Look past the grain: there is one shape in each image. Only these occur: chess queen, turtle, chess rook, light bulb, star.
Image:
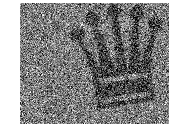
chess queen
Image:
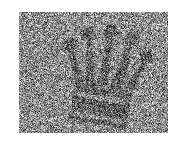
chess queen
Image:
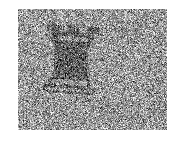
chess rook
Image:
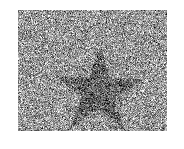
star
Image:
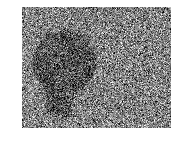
light bulb
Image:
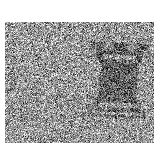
chess rook
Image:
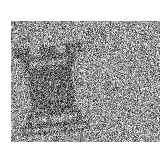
chess rook
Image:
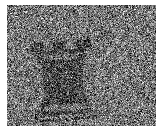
chess rook
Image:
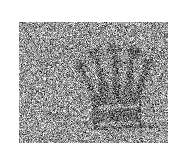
chess queen
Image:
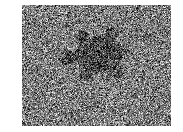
turtle
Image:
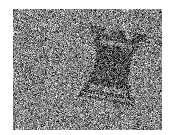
chess rook
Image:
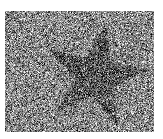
star
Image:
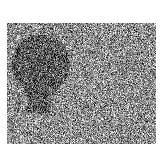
light bulb
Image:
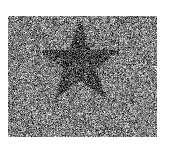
star
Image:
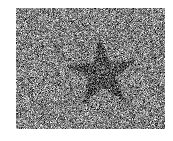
star
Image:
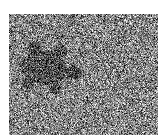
turtle
